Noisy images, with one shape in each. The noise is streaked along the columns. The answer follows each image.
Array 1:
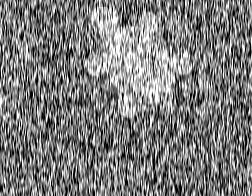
light turtle
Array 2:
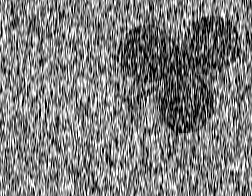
dark club
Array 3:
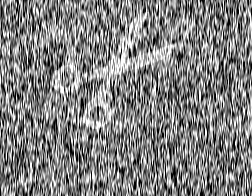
light pair of scissors
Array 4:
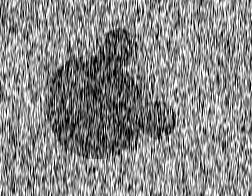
dark bear's head
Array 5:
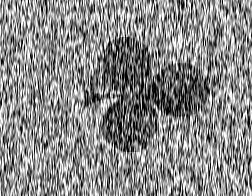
dark club
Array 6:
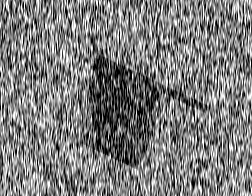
dark flag
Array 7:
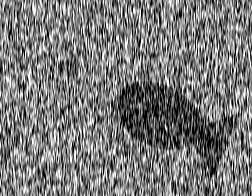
dark fish
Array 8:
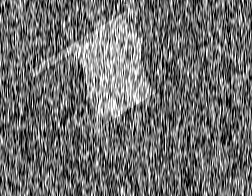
light flag
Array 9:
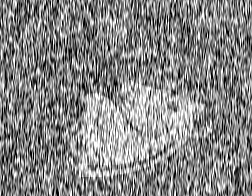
light chess knight
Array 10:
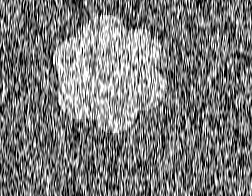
light flower
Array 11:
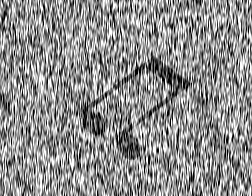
dark pair of musical notes
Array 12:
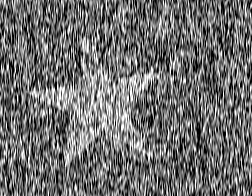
light star
